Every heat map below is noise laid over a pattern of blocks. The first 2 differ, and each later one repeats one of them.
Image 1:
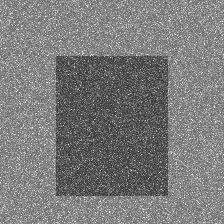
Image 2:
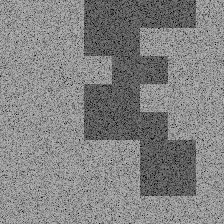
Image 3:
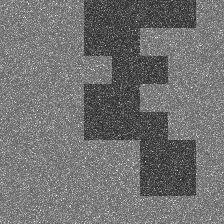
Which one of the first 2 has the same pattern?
2
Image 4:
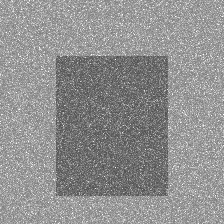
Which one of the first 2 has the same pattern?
1
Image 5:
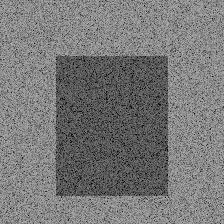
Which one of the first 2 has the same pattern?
1
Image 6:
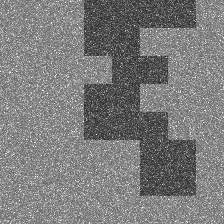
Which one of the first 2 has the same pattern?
2
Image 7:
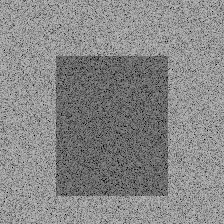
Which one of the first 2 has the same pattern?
1
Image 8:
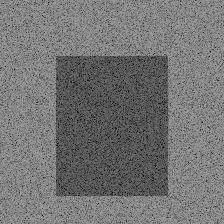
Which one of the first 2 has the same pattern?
1
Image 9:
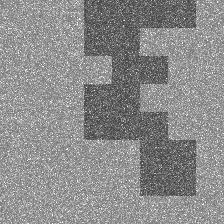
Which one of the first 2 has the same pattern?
2
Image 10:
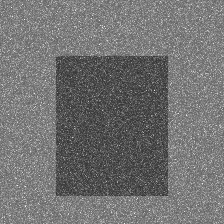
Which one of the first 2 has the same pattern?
1
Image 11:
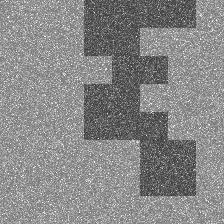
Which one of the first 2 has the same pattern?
2
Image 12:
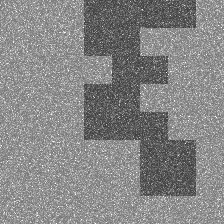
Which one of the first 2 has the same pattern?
2
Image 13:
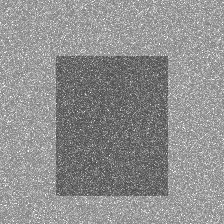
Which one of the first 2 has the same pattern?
1
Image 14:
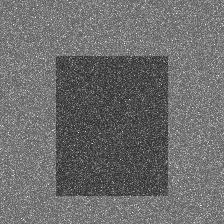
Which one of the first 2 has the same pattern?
1
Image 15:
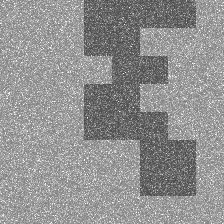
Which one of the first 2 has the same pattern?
2
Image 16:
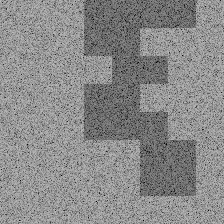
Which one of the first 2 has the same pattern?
2
